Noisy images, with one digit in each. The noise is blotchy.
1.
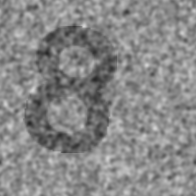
dark 8
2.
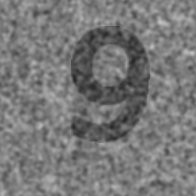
dark 9
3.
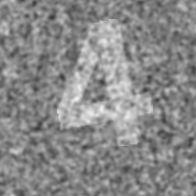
light 4
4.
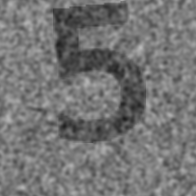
dark 5
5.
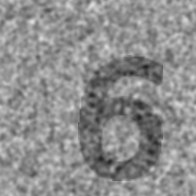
dark 6
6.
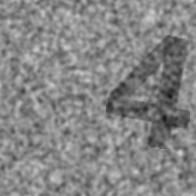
dark 4
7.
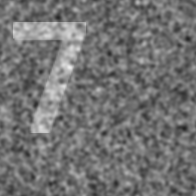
light 7
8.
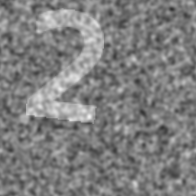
light 2
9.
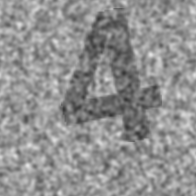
dark 4
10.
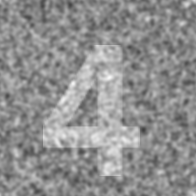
light 4
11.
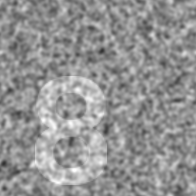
light 8
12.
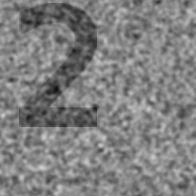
dark 2
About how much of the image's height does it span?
two thirds
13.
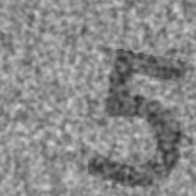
dark 5
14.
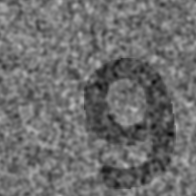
dark 9
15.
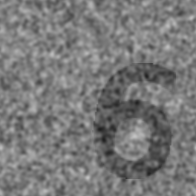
dark 6
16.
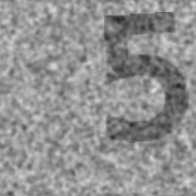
dark 5
